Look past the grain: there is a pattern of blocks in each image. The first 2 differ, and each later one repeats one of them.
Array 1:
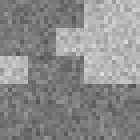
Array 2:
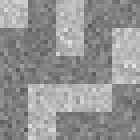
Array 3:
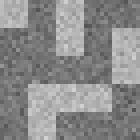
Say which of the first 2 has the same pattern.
2
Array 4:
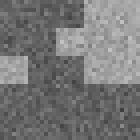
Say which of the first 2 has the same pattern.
1
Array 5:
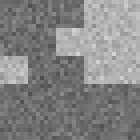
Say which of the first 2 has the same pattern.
1
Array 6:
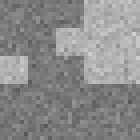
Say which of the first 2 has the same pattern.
1
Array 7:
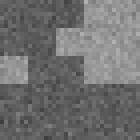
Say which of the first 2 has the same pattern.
1
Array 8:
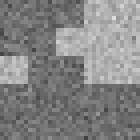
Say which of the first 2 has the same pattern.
1
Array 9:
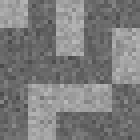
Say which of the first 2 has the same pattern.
2
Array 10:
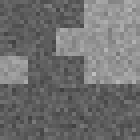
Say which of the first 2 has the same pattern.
1
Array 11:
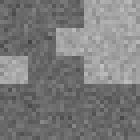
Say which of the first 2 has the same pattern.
1
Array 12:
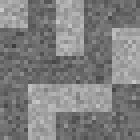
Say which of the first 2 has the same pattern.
2
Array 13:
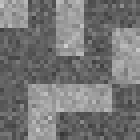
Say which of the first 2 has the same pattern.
2
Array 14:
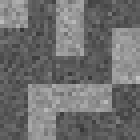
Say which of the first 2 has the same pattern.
2
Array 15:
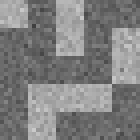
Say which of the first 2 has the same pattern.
2
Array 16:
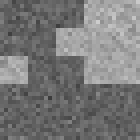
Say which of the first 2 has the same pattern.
1
